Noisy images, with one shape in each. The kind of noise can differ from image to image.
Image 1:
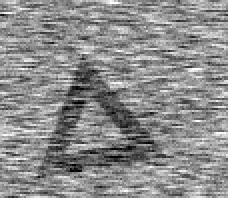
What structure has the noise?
streaked along the rows
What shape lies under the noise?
triangle frame
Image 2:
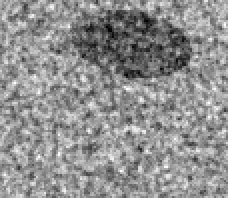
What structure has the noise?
blotchy
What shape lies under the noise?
ellipse
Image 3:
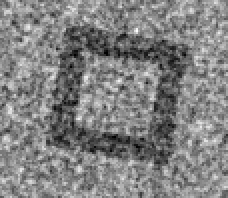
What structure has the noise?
blotchy
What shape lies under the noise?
square frame
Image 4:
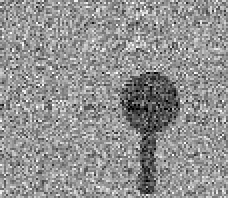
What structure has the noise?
low rank plus noise
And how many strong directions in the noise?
five to eight
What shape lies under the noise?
lollipop
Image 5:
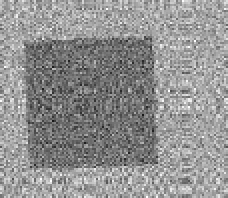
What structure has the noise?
low rank plus noise
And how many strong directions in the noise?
one
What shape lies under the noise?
square
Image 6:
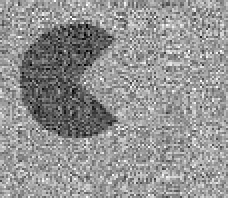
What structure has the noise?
low rank plus noise
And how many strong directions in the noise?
three or four
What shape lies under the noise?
disc with a wedge cut out
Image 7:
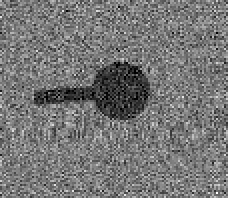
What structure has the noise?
low rank plus noise
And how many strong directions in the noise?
three or four
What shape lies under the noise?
lollipop
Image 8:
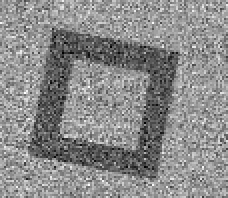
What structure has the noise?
low rank plus noise
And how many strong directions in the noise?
five to eight
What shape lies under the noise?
square frame
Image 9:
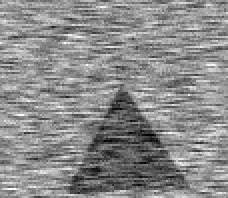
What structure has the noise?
streaked along the rows
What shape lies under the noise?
triangle
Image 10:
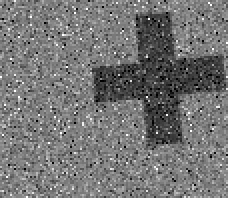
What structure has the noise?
heavy tails
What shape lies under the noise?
cross
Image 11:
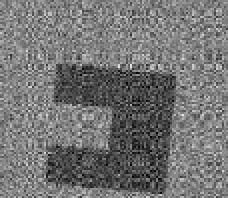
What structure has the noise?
low rank plus noise
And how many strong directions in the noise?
one
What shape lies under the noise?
square with a notch
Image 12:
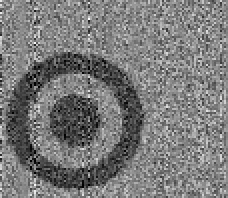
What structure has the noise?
columns of uneven size
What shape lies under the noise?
bullseye
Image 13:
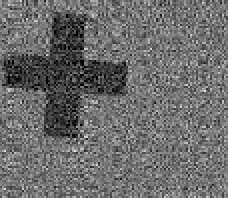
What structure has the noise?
low rank plus noise
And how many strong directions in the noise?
two
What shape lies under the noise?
cross
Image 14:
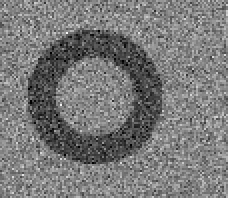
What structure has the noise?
independent entries
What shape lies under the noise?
ring
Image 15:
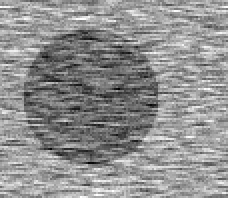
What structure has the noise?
streaked along the rows
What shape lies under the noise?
disc
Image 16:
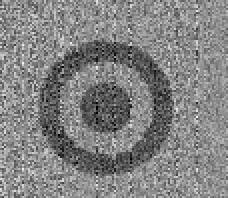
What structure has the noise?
columns of uneven size
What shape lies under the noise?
bullseye
